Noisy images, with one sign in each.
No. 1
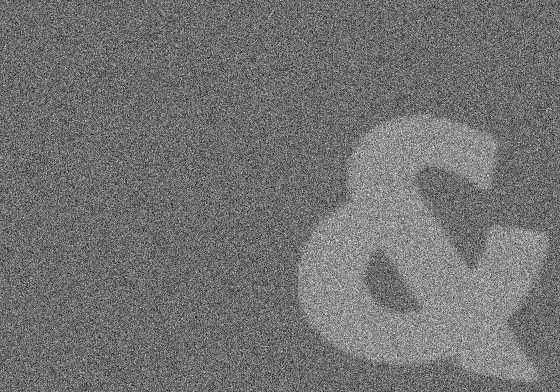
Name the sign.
ampersand
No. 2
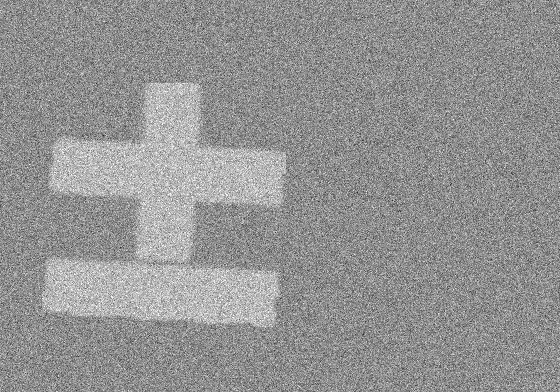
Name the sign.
plus-minus sign
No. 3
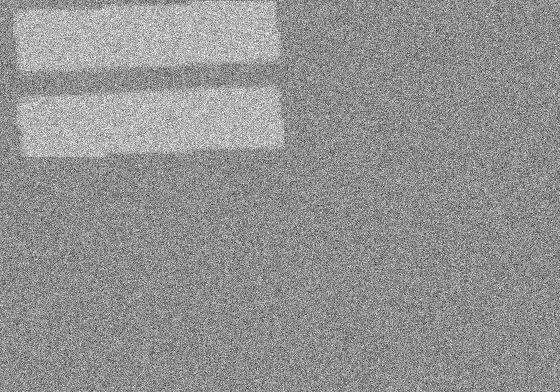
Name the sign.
equals sign
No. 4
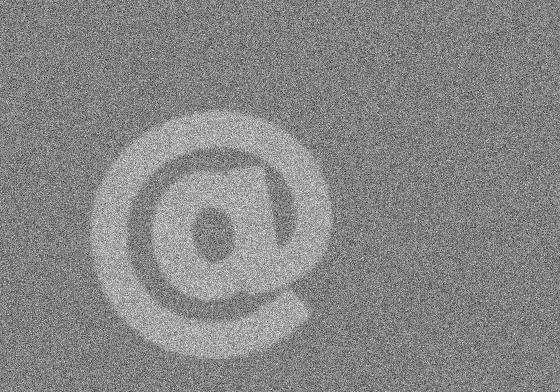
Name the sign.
at sign
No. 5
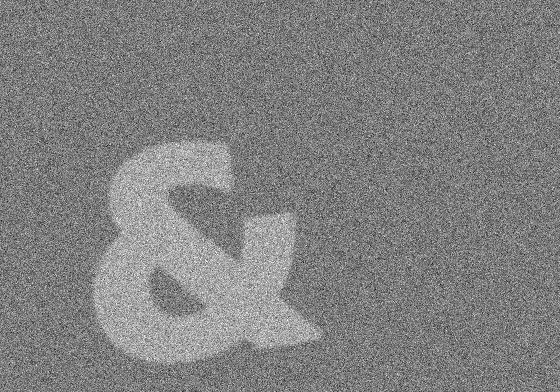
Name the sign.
ampersand
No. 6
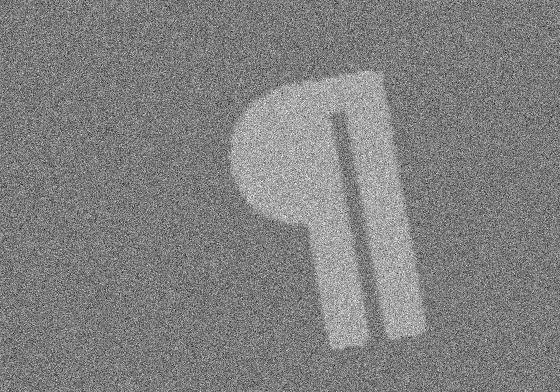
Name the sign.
pilcrow
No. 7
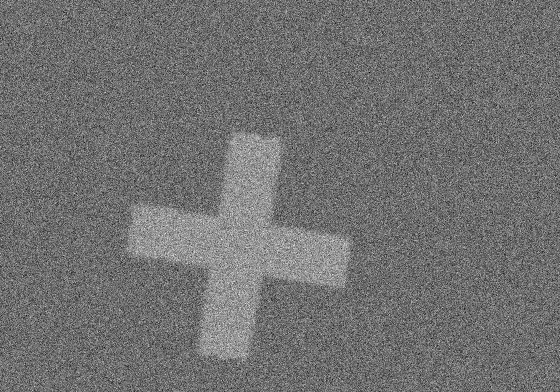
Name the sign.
plus sign
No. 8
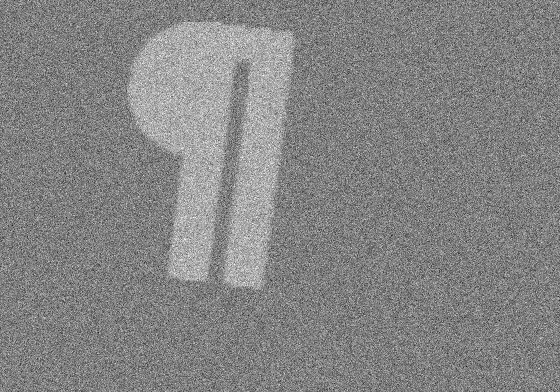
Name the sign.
pilcrow
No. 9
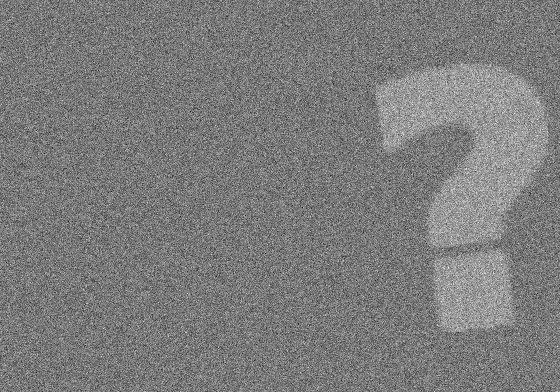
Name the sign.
question mark
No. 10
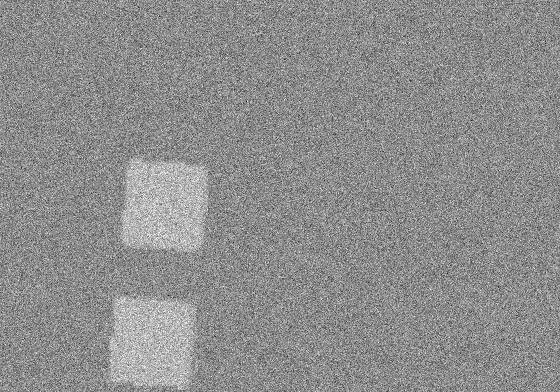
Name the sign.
colon
